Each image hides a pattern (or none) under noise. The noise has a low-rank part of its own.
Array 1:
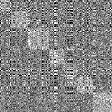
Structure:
blocks along the diagonal
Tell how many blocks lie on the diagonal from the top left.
7
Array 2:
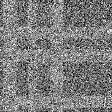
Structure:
bands of rows crossing bands of columns
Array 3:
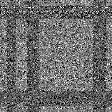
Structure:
bands of rows crossing bands of columns
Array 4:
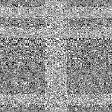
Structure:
bands of rows crossing bands of columns
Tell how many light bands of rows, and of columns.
3 and 1
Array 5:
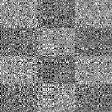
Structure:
a checkerboard
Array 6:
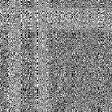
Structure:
bands of rows crossing bands of columns
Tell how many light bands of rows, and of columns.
1 and 2
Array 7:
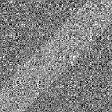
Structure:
a diagonal band
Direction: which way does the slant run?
bottom left to top right
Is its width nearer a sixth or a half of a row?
a half
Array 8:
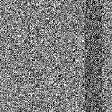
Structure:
one band of columns
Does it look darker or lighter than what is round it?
darker
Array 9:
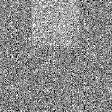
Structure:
one block
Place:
top middle
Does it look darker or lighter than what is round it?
lighter
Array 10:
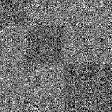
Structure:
blocks along the diagonal
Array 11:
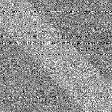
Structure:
a diagonal band
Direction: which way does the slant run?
top left to bottom right
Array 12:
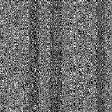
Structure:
bands of columns
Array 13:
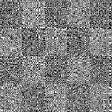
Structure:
a checkerboard
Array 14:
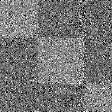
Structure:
blocks along the diagonal
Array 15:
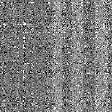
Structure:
bands of columns
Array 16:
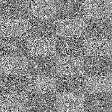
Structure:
a checkerboard
